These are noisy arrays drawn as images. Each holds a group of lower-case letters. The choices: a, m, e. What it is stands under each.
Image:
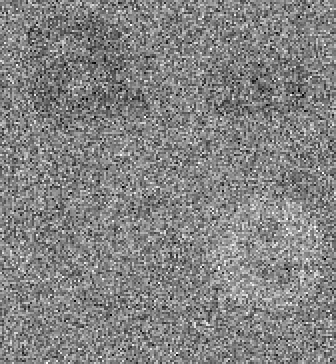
top left: dark a; top right: dark m; bottom right: light e
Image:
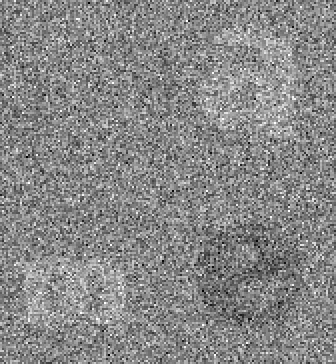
top right: light a; bottom left: light m; bottom right: dark e
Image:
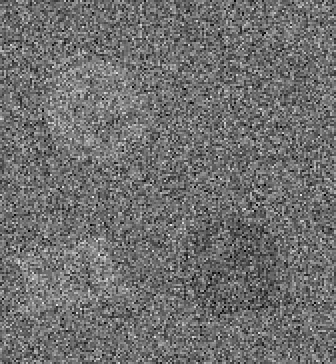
top left: light e; bottom left: light m; bottom right: dark a
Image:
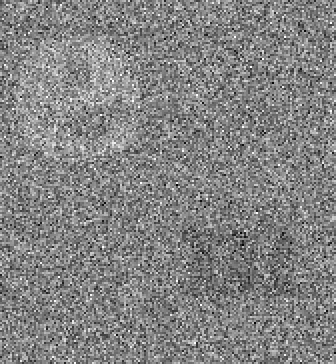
top left: light e; bottom right: dark m
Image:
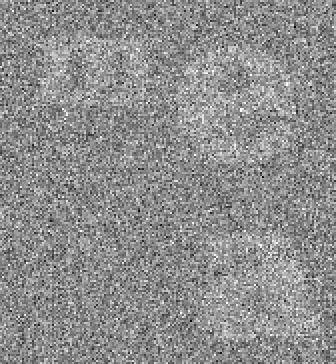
top left: light m; top right: light e; bottom right: light a
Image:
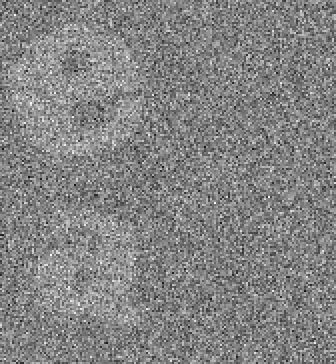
top left: light e; bottom left: light a
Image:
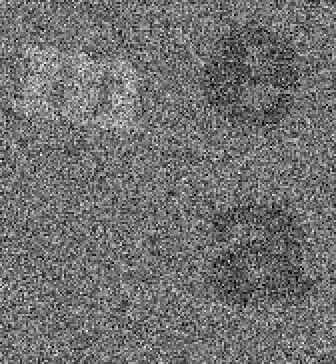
top left: light m; top right: dark e; bottom right: dark a
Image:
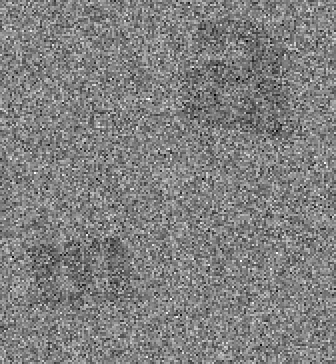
top right: dark a; bottom left: dark m
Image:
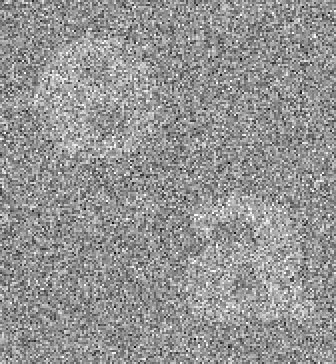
top left: light e; bottom right: light a
